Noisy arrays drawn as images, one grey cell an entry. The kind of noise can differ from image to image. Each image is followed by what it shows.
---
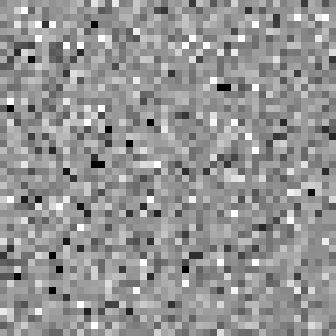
heavy tails
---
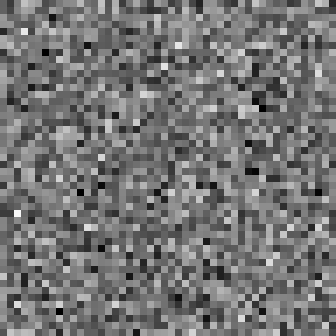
independent entries
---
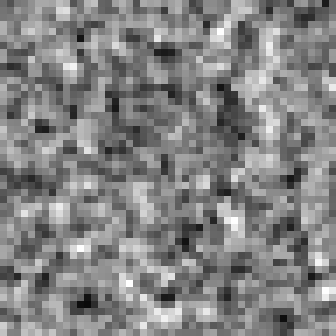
blotchy
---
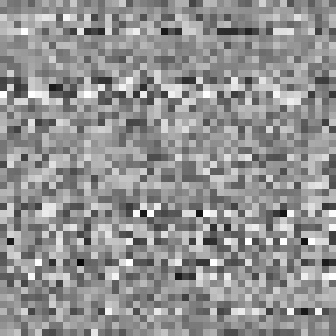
rows of uneven size
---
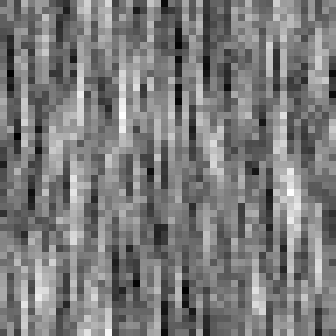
streaked along the columns
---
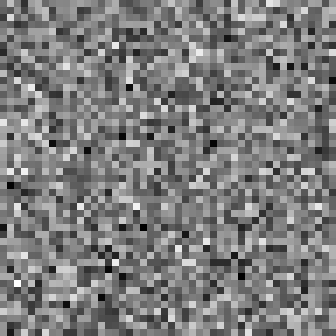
independent entries
